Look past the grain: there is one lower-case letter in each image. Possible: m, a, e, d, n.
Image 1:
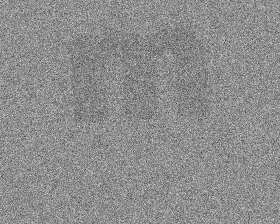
m
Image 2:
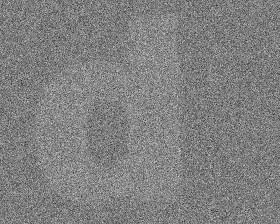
d
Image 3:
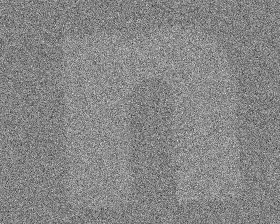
n
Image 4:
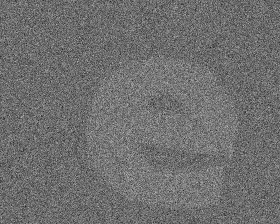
e
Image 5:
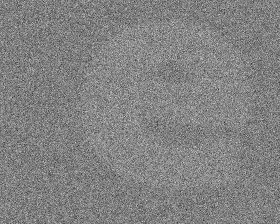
e
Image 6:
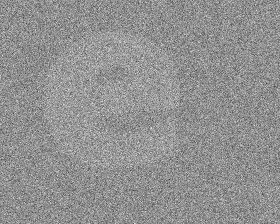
e
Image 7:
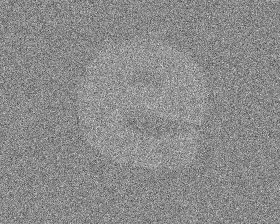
e
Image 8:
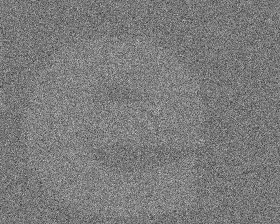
e
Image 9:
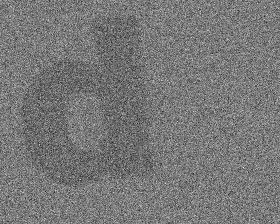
d
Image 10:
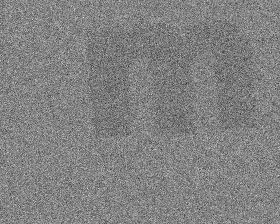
m
